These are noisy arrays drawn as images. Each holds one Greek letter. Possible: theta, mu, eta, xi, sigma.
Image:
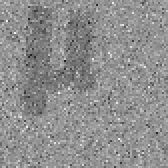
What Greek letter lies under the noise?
mu
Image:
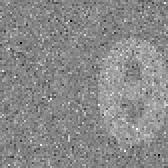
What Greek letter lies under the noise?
theta
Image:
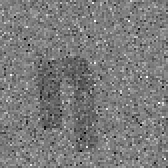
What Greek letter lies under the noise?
eta
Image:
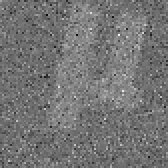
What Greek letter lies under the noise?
mu
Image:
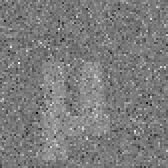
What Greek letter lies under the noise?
mu
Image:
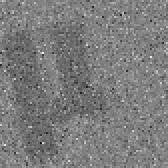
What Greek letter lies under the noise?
mu
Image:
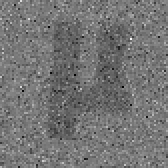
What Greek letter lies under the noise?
mu
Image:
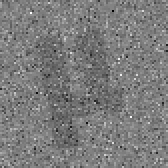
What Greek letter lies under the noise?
mu
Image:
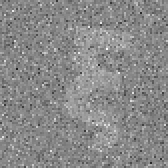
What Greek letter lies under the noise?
xi
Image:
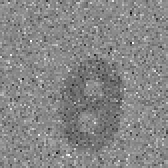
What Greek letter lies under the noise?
theta
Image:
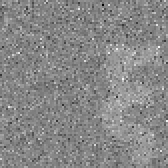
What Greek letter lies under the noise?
xi
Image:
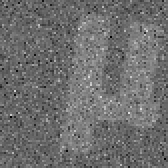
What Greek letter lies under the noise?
mu
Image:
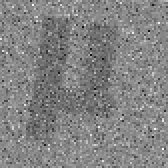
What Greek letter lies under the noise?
mu
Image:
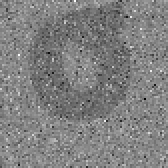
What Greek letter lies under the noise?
sigma
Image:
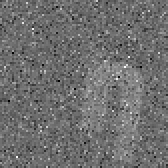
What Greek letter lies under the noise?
eta
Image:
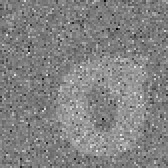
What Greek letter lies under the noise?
sigma
